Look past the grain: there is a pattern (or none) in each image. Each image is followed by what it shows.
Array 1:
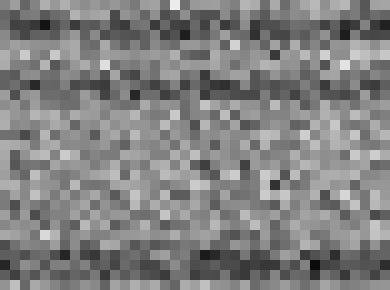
bands of rows
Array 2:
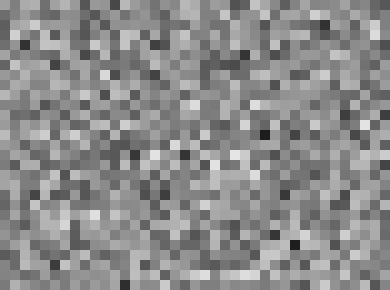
only noise
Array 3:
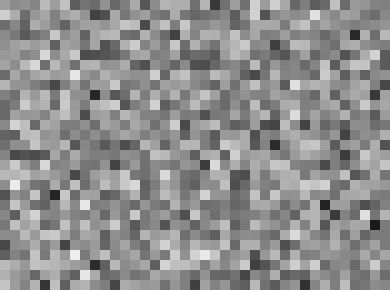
only noise
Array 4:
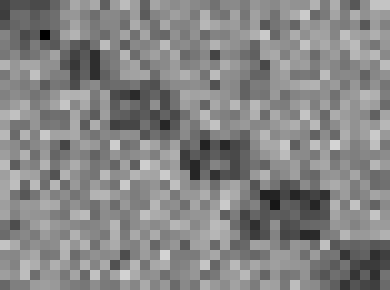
blocks along the diagonal
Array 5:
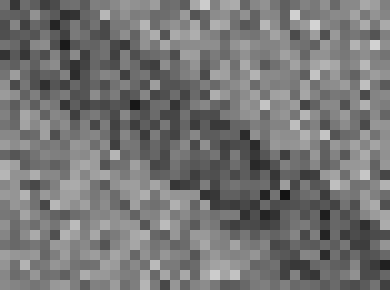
a diagonal band
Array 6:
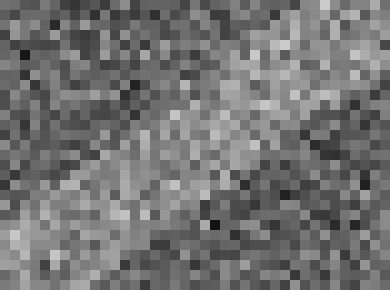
a diagonal band
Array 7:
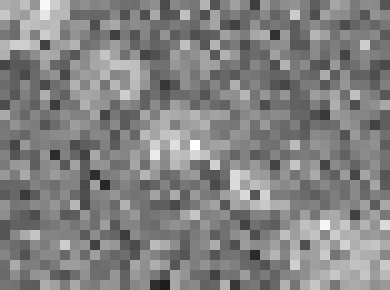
blocks along the diagonal
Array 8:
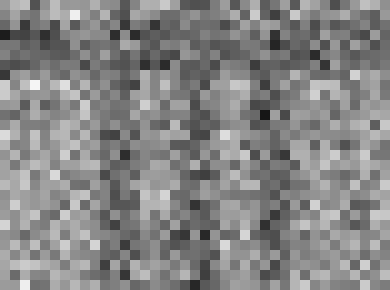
bands of rows crossing bands of columns
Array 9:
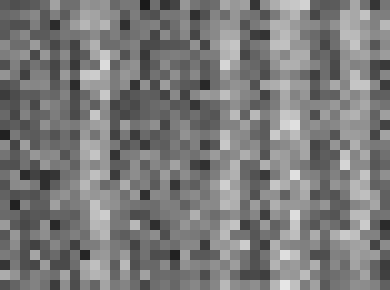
bands of columns
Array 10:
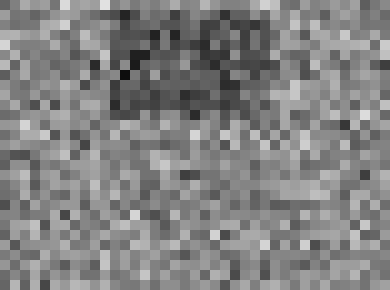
one block
